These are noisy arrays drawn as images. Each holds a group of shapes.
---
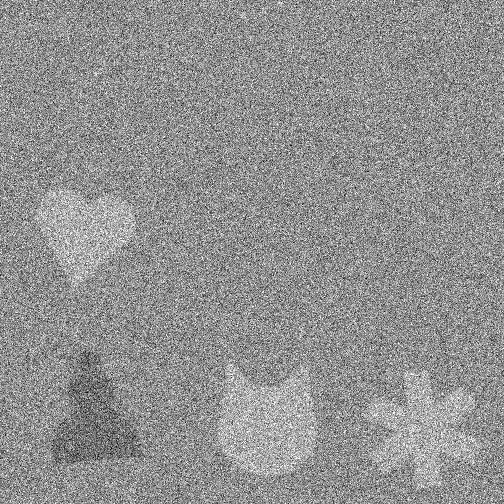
middle left: light heart; bottom left: dark chess pawn; bottom middle: light cat's head; bottom right: light asterisk
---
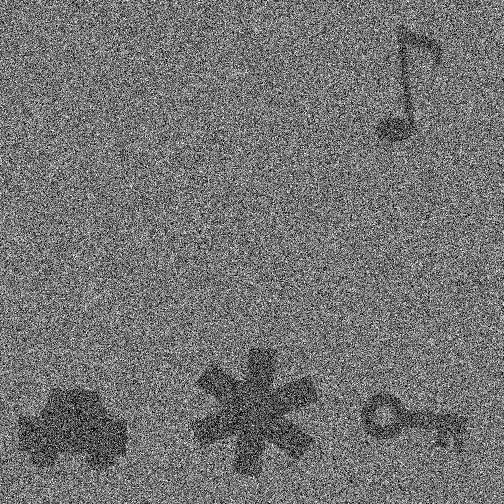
top right: dark musical note; bottom left: dark car; bottom middle: dark asterisk; bottom right: dark key
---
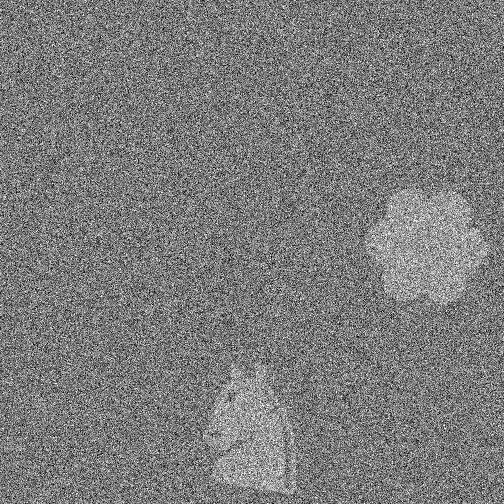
middle right: light flower; bottom middle: light chess knight
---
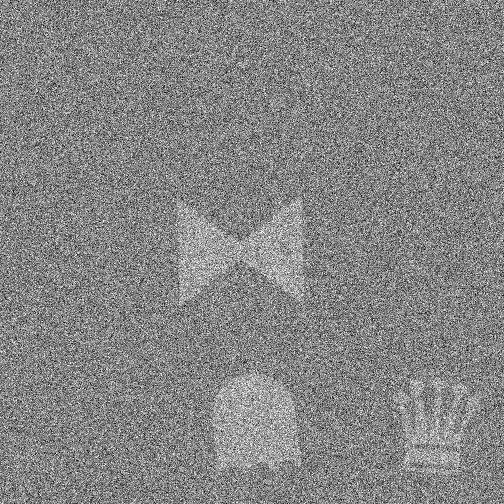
centre: light bow tie; bottom middle: light ghost; bottom right: light chess queen
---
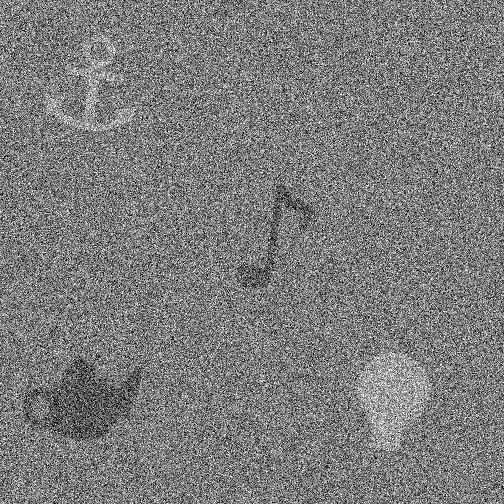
top left: light anchor; centre: dark musical note; bottom left: dark teapot; bottom right: light light bulb
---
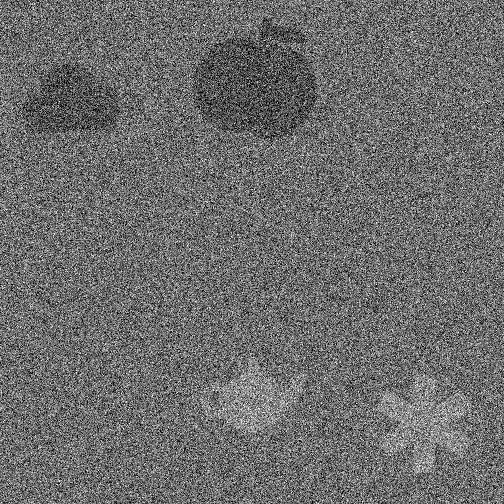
top left: dark cloud; top middle: dark apple; bottom middle: light teapot; bottom right: light asterisk
